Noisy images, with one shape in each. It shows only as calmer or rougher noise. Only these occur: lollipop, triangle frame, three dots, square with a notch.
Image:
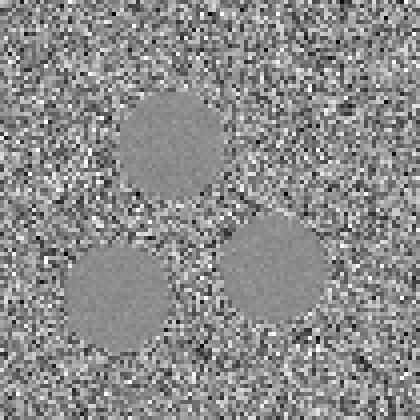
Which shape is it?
three dots
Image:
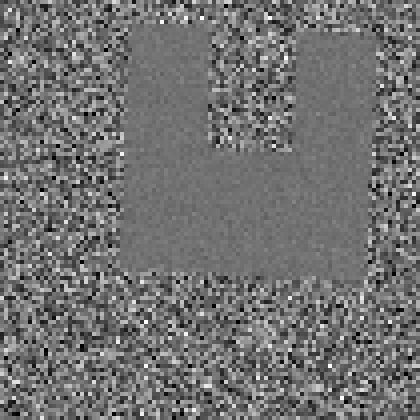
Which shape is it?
square with a notch
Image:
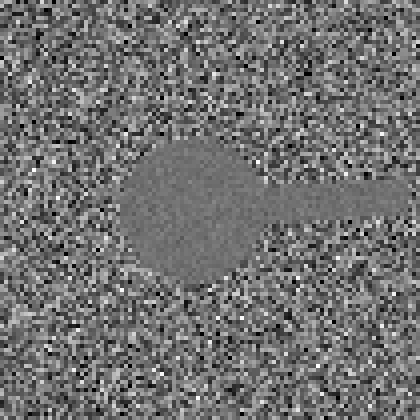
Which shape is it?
lollipop
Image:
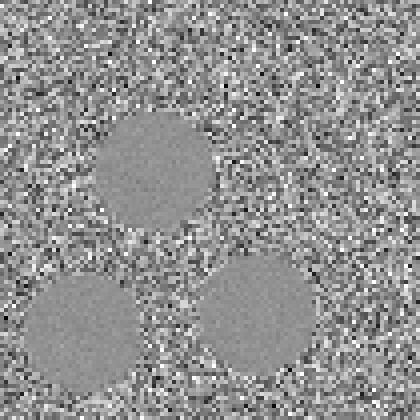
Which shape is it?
three dots
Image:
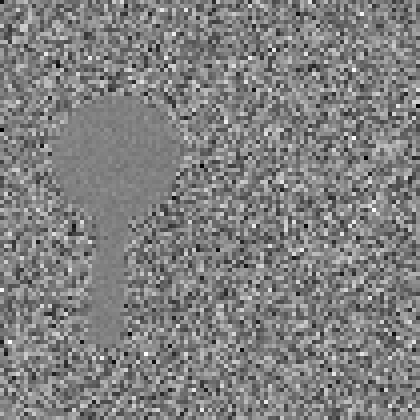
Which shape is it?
lollipop
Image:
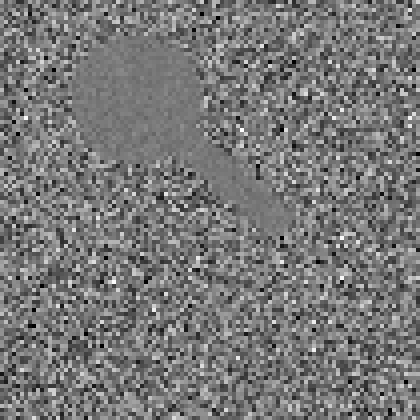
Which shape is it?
lollipop
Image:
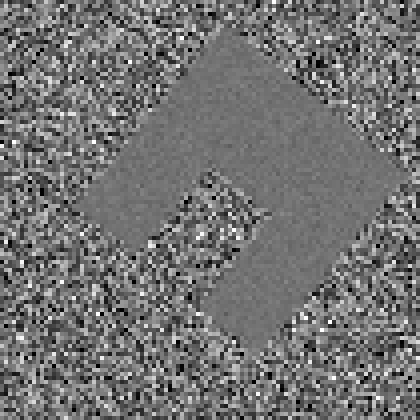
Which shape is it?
square with a notch
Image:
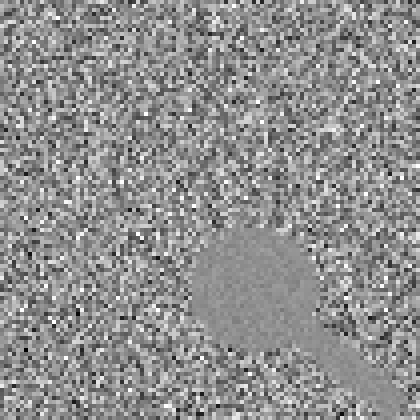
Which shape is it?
lollipop
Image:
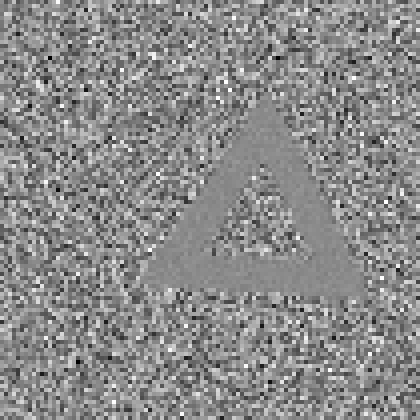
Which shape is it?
triangle frame
